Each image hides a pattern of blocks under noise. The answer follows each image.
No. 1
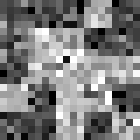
mirrored about the diagonal from the top left
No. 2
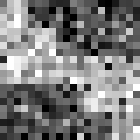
the same after a half turn
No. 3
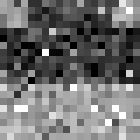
left and right mirror each other
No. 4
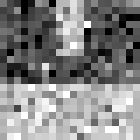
left and right mirror each other
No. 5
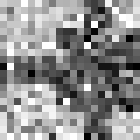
top and bottom mirror each other
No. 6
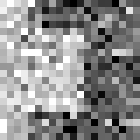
top and bottom mirror each other
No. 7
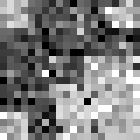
mirrored about the diagonal from the top left
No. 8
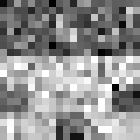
left and right mirror each other
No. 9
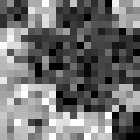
mirrored about the diagonal from the bottom left
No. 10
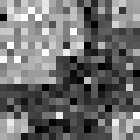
mirrored about the diagonal from the top left
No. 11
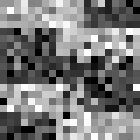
the same after a half turn
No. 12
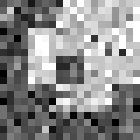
mirrored about the diagonal from the bottom left
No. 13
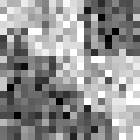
mirrored about the diagonal from the bottom left
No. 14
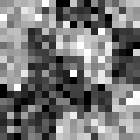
mirrored about the diagonal from the bottom left
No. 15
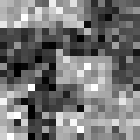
no symmetry
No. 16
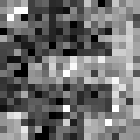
top and bottom mirror each other
